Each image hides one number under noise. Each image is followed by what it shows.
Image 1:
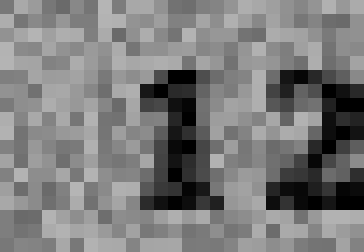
12
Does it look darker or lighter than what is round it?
darker
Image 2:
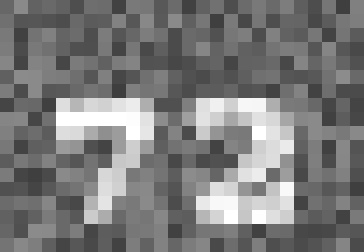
72
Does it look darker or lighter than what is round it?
lighter
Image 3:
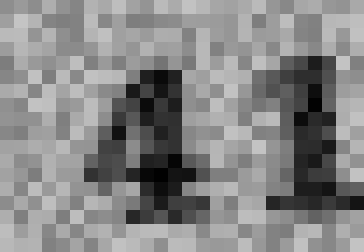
41
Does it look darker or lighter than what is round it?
darker
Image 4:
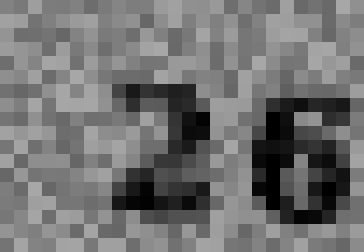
26
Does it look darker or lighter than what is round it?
darker
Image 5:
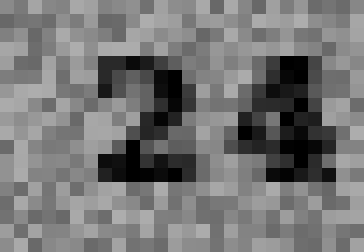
24
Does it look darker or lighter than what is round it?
darker
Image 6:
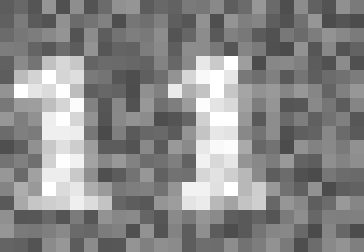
11
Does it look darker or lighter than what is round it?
lighter
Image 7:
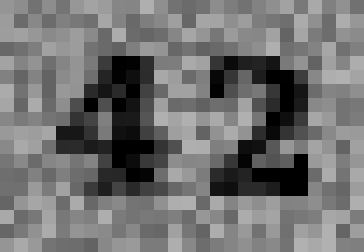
42
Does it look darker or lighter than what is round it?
darker
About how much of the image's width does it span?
two thirds
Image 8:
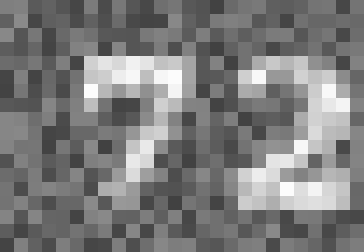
72
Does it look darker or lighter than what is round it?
lighter
